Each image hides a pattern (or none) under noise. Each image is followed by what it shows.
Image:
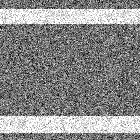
bands of rows
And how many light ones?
2
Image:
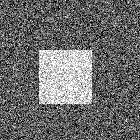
one block
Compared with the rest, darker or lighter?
lighter
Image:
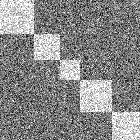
blocks along the diagonal
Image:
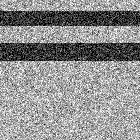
bands of rows
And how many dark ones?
2
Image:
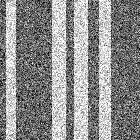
bands of columns
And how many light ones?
4
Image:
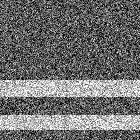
bands of rows
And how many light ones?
2
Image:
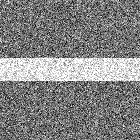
one band of rows
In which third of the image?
middle
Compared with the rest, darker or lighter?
lighter
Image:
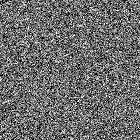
only noise
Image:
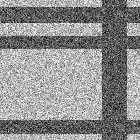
bands of rows crossing bands of columns
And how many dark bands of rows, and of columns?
3 and 1
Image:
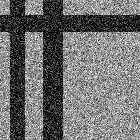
bands of rows crossing bands of columns
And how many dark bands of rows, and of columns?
1 and 2
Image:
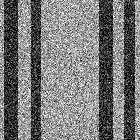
bands of columns
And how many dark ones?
4
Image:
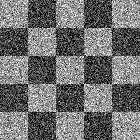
a checkerboard
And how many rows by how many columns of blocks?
5 by 5
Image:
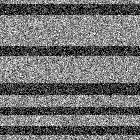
bands of rows
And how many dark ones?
5
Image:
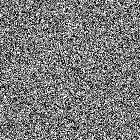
only noise
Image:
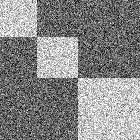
blocks along the diagonal
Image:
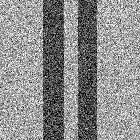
bands of columns
